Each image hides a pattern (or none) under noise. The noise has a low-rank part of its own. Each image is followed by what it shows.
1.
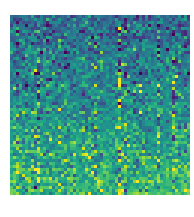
a smooth slope
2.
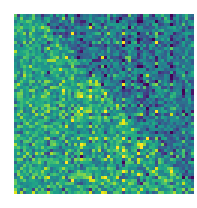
a sharp edge
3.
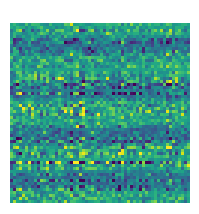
horizontal stripes
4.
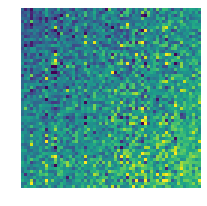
a smooth slope
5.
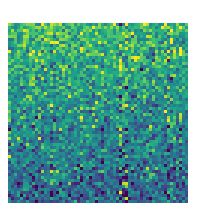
a smooth slope
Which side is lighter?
top
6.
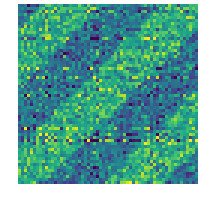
diagonal stripes
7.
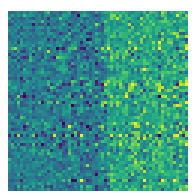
a sharp edge
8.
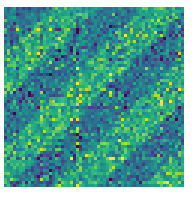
diagonal stripes
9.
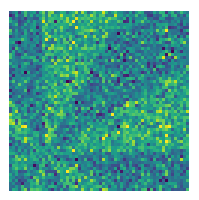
spokes from one point
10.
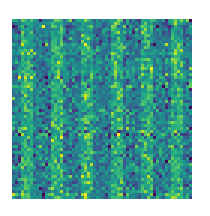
vertical stripes
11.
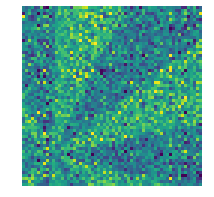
spokes from one point
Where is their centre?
bottom left
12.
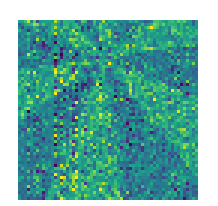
spokes from one point
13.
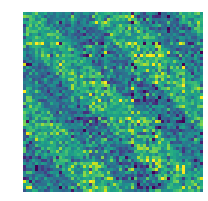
diagonal stripes
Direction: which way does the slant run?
top left to bottom right
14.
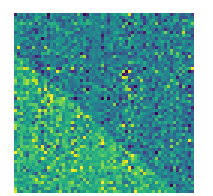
a sharp edge
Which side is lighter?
bottom left
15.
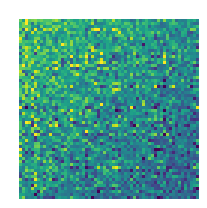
a smooth slope
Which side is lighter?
top left
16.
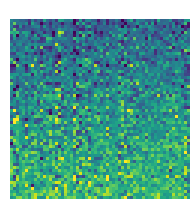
a smooth slope
